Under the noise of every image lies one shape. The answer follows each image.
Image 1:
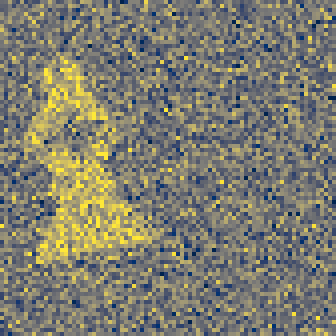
chess bishop
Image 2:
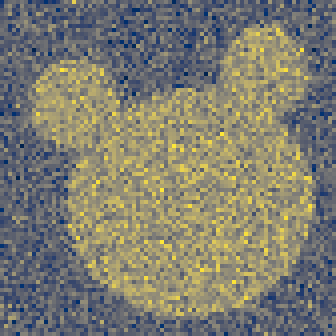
bear's head
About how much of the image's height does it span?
nearly all
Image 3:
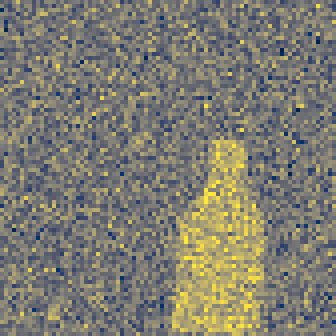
bottle
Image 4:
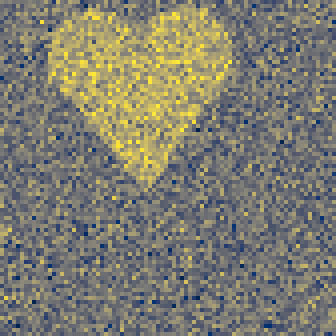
heart
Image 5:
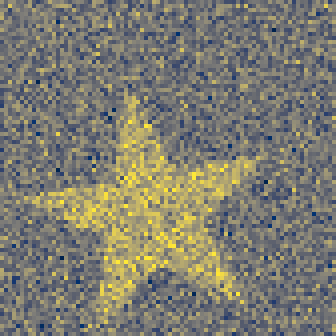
star
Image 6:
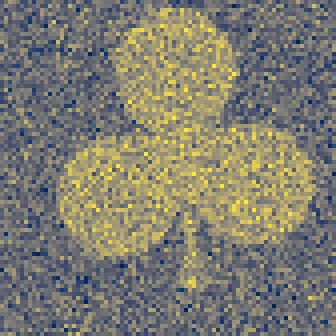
club
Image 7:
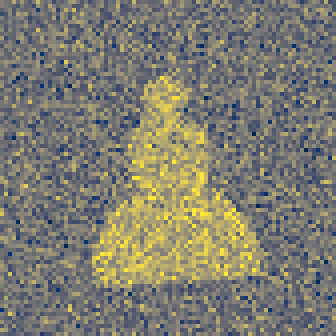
chess pawn
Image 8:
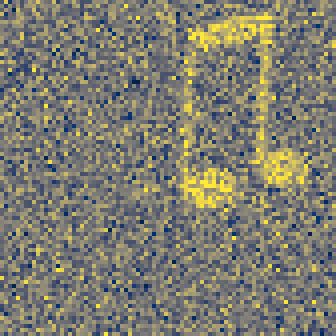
pair of musical notes
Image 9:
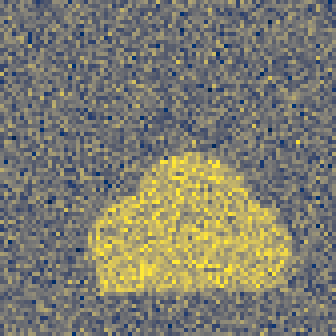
cloud
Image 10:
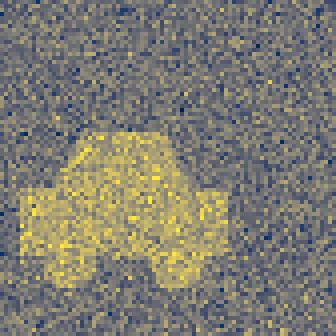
car
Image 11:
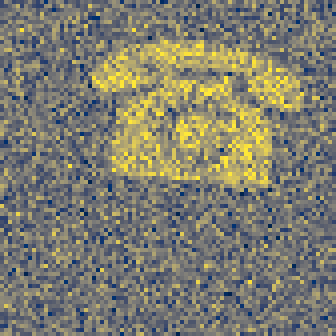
telephone
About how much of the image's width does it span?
two thirds
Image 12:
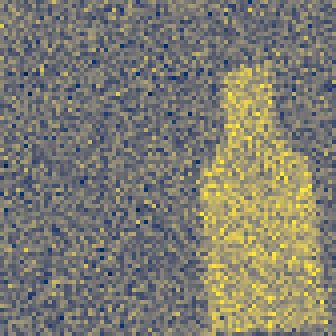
bottle
